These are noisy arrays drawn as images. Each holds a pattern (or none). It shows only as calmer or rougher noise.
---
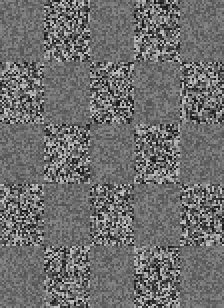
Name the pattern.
a checkerboard
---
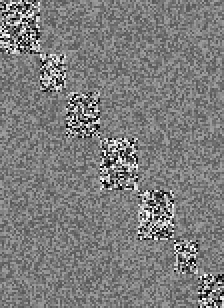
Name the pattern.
blocks along the diagonal
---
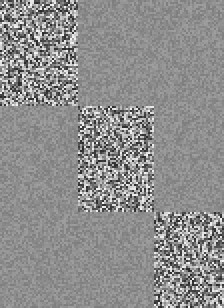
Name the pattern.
blocks along the diagonal
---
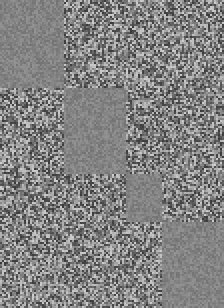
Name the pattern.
blocks along the diagonal
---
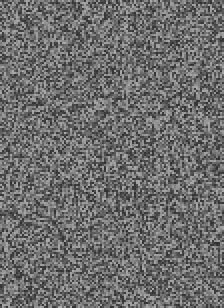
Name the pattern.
only noise
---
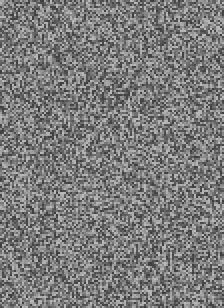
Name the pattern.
only noise
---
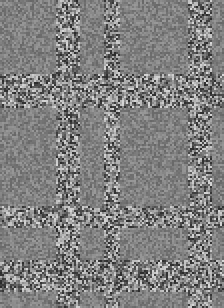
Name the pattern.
bands of rows crossing bands of columns
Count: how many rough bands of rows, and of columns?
3 and 3
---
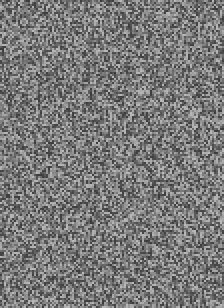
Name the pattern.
only noise
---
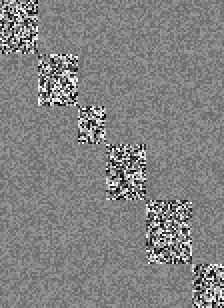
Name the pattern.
blocks along the diagonal
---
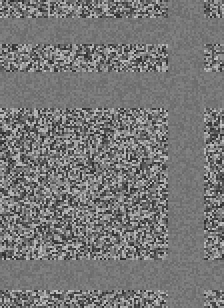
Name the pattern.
bands of rows crossing bands of columns
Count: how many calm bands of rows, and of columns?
3 and 1
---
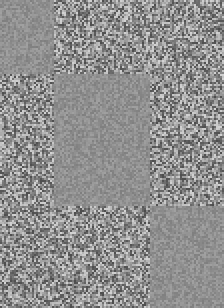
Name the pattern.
blocks along the diagonal
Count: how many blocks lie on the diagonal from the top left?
3
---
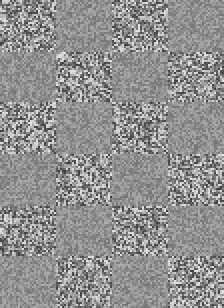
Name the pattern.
a checkerboard
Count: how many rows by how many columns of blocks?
6 by 4
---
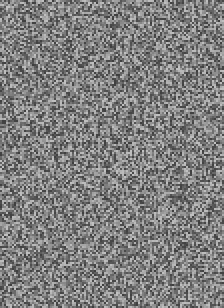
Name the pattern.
only noise
